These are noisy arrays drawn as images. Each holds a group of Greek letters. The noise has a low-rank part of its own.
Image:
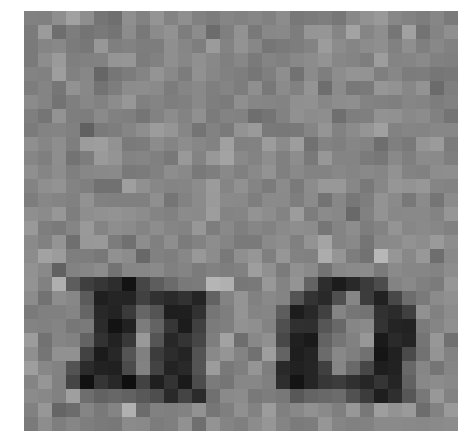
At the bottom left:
pi
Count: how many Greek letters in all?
2
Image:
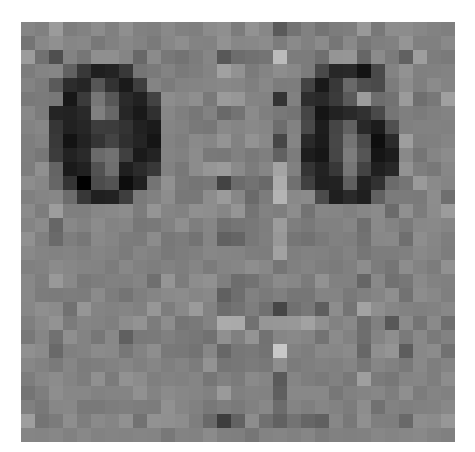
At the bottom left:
nothing
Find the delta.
top right
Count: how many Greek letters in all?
2
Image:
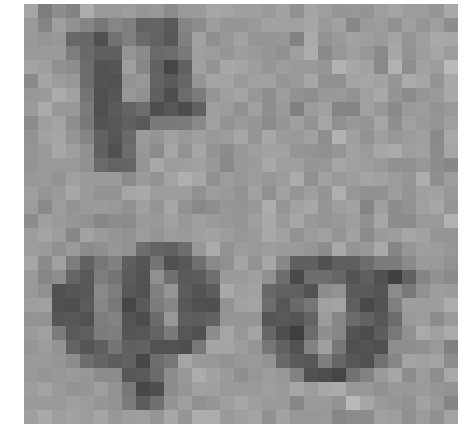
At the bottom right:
sigma
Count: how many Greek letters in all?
3
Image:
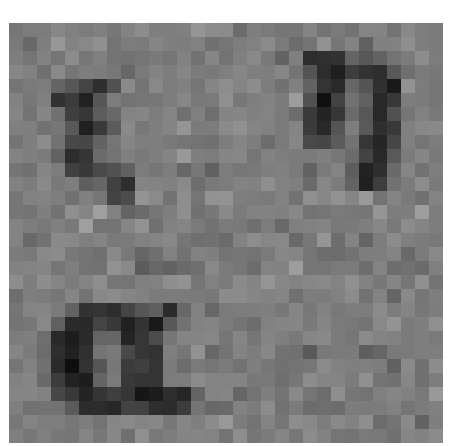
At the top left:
xi
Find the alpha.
bottom left
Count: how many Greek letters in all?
3
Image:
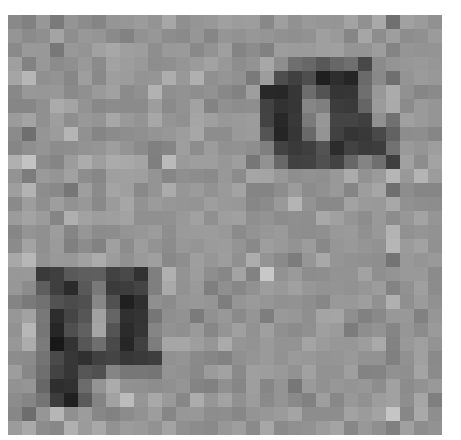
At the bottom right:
nothing
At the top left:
nothing
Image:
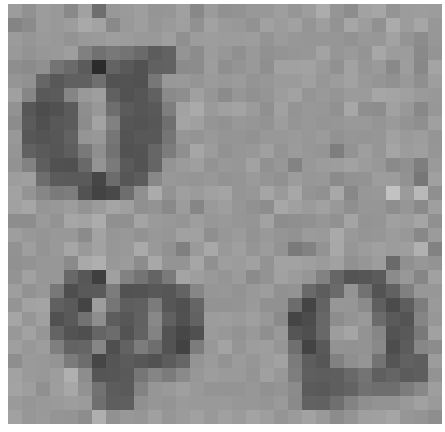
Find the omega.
bottom right
